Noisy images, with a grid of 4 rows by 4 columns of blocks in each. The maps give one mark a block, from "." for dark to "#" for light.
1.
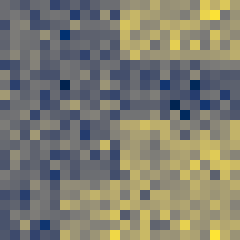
. . # #
. . . .
. . # #
. # # #
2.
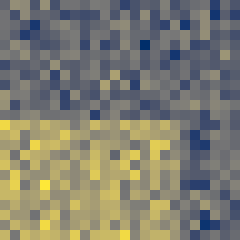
. . . .
. . . .
# # # .
# # # .
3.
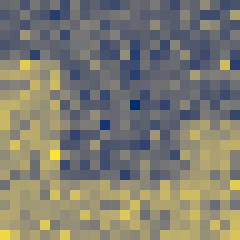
. . . .
# . . .
# . . #
# # # #
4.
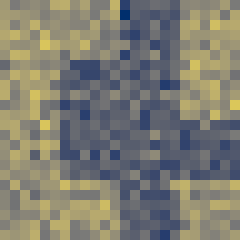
# # . #
# . . #
# . . .
# # . #
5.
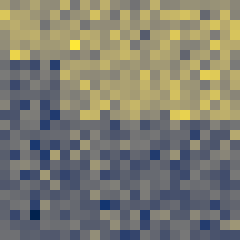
# # # #
. # # #
. . . .
. . . .
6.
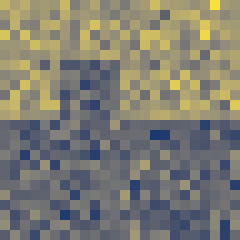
# # # #
# . # #
. . . .
. . . .
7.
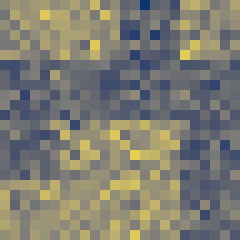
# # . #
. . . .
. # # .
# # # .
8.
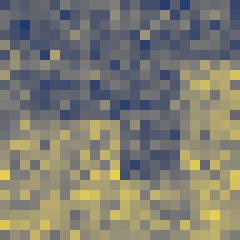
. . . .
. . . #
# # . #
# # # #
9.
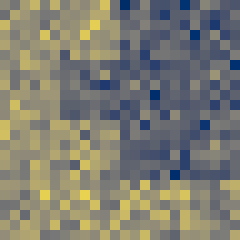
# # . .
# . . .
# # . .
# # # #
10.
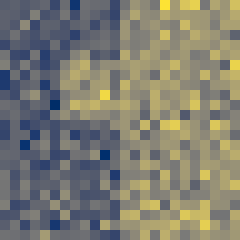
. . # #
. # # #
. . # #
. . # #
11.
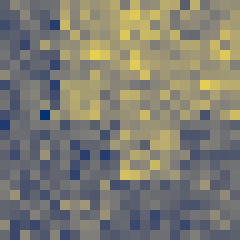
. # # #
. # # #
. . # .
. . . .
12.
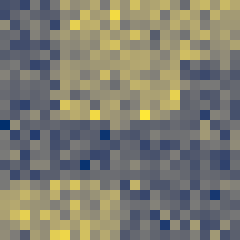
. # # #
. # # .
. . . .
# # . .
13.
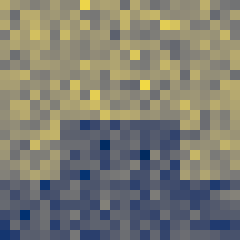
# # # #
# # # #
# . . #
. . . .
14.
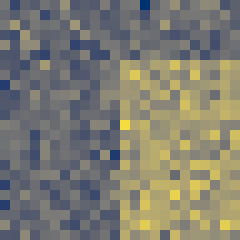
. . . .
. . # #
. . # #
. . # #
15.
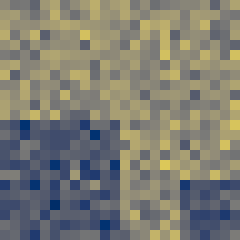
# # # #
# # # #
. . # #
. . # .
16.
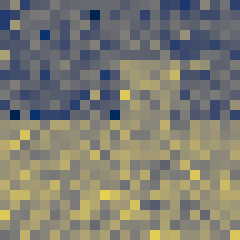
. . . .
. . # .
# # # #
# # # #
